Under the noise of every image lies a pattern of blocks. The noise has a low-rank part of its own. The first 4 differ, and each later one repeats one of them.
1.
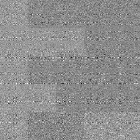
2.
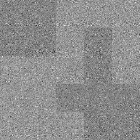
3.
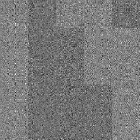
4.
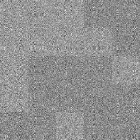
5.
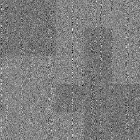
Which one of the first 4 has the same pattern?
2
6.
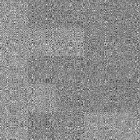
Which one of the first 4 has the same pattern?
1
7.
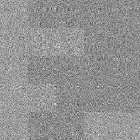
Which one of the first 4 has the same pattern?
1
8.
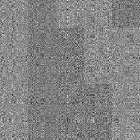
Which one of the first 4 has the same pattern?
3
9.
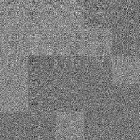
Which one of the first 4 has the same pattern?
4
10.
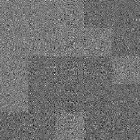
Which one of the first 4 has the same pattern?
4
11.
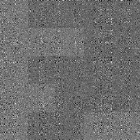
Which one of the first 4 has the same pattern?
1
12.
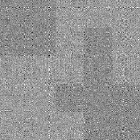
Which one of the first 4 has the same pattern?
2
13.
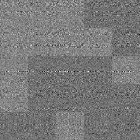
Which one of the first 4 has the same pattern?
4
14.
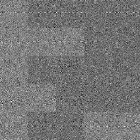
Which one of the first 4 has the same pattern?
1
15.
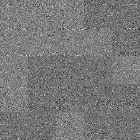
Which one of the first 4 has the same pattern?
4
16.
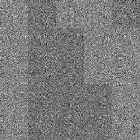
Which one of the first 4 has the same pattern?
3
